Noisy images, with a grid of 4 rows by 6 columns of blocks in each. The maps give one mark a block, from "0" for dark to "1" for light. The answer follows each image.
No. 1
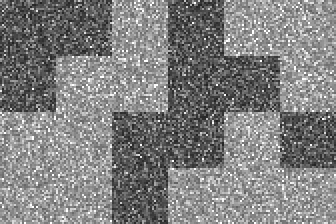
001011
011001
110010
110111
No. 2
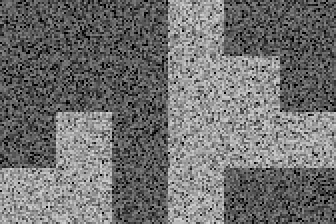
000100
000110
010111
110100
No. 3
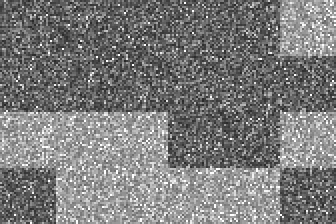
000001
000000
111001
011110
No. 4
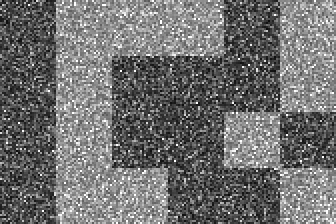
011101
010001
010010
011001
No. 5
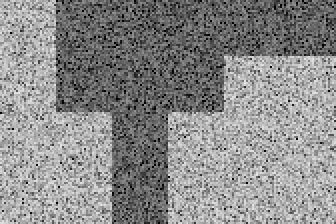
100000
100011
110111
110111
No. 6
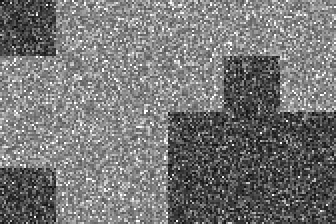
011111
111101
111000
011000
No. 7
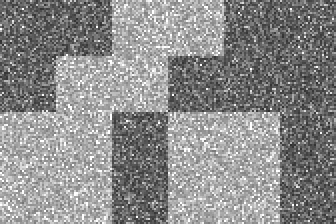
001100
011000
110110
110110
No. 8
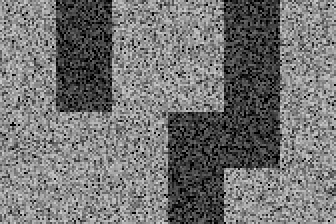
101101
101101
111001
111011
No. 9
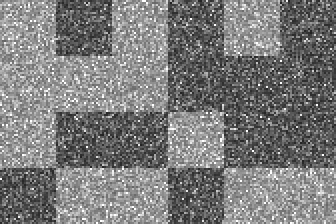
101010
111000
100100
011011
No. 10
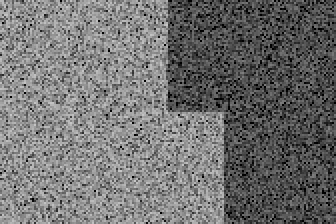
111000
111000
111100
111100
